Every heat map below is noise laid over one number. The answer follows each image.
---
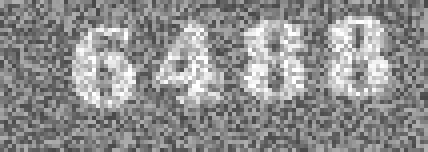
6488
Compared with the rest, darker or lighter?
lighter
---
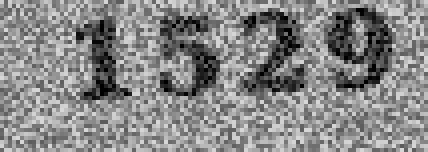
1529
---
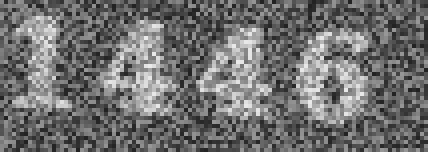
1446
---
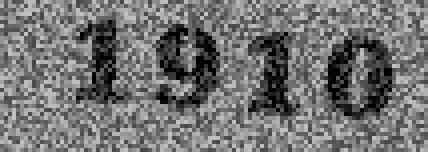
1910
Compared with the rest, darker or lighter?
darker
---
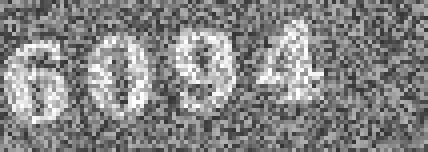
6094
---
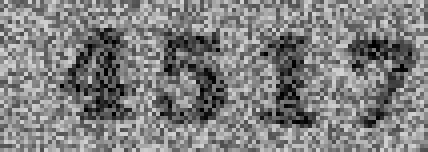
4517
